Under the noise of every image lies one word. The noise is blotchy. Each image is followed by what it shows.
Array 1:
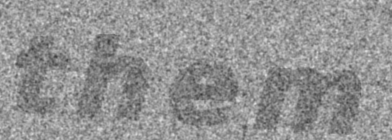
them
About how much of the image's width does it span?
nearly all
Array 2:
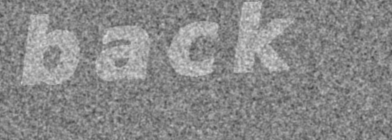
back
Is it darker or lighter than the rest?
lighter
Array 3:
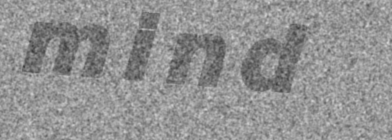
mind
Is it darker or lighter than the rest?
darker
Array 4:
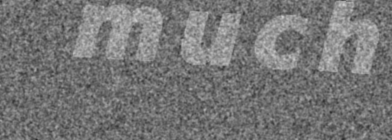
much
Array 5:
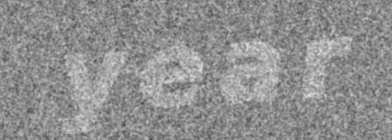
year
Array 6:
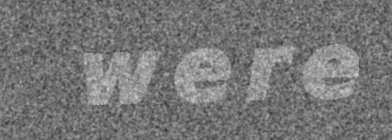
were
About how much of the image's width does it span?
two thirds
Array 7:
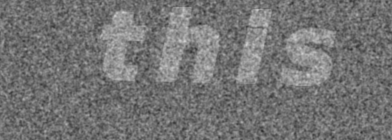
this
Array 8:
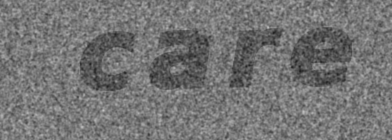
care
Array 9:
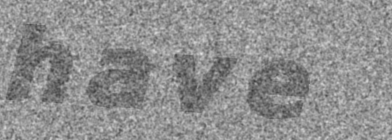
have
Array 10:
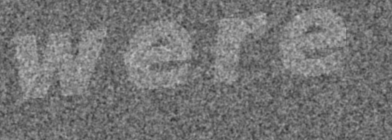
were
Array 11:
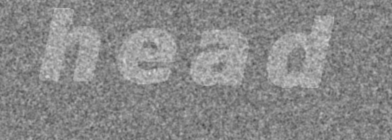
head
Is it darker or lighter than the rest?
lighter
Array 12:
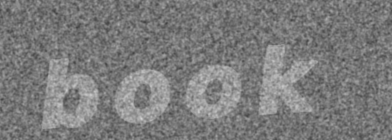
book
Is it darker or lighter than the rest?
lighter
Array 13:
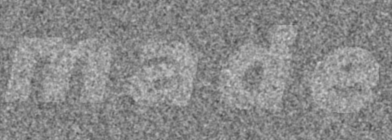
made
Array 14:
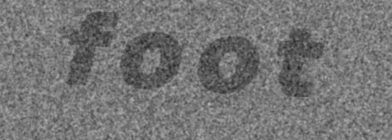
foot
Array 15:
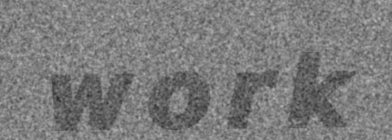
work
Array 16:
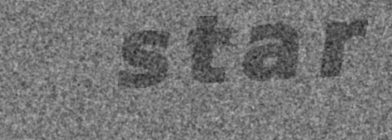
star
